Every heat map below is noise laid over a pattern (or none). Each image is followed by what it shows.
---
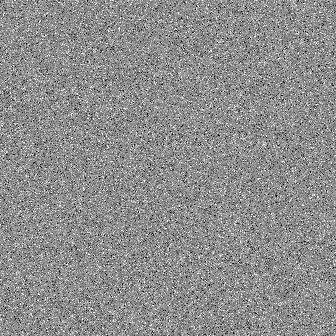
only noise
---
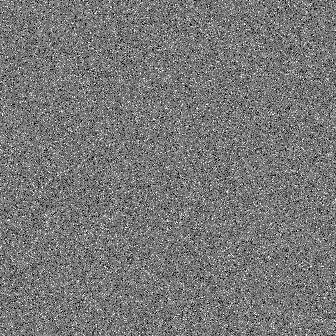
only noise
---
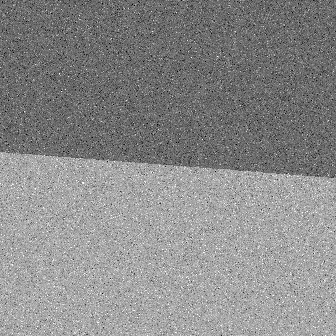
a sharp edge
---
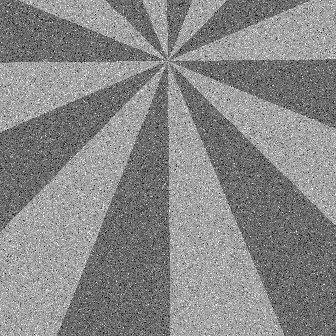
spokes from one point
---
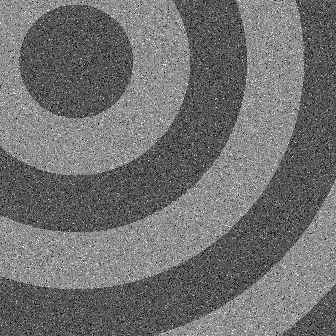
rings round one point
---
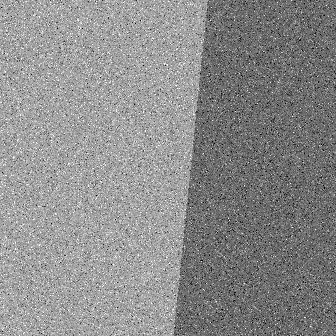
a sharp edge
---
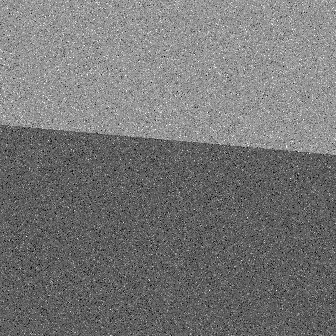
a sharp edge
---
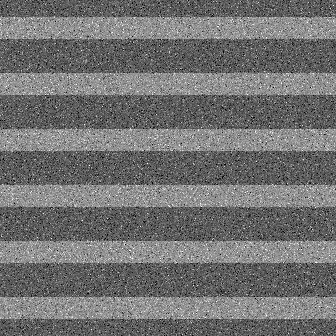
horizontal stripes
